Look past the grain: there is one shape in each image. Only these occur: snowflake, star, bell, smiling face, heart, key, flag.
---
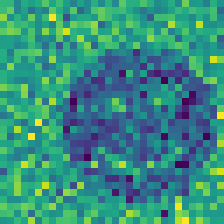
smiling face
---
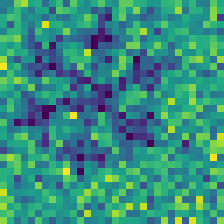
snowflake
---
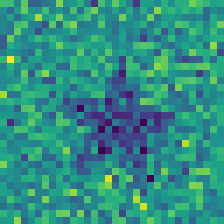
star
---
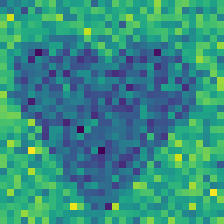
heart
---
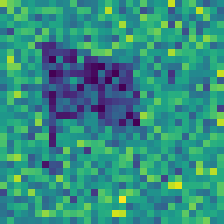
flag
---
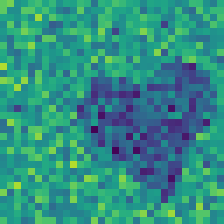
heart
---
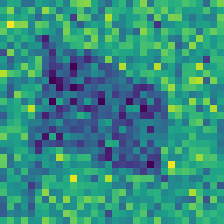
flag
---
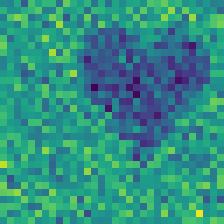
heart
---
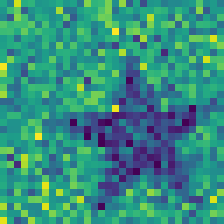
star
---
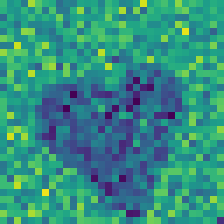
heart
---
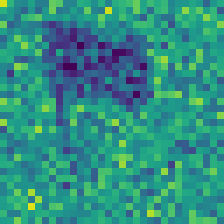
flag
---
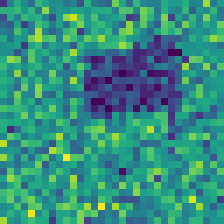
flag
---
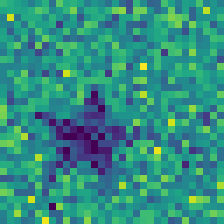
star
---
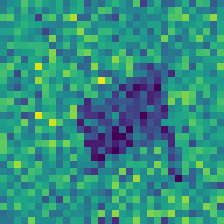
flag
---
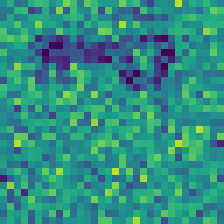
key
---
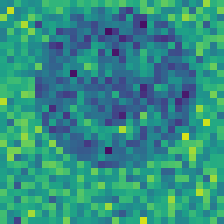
smiling face
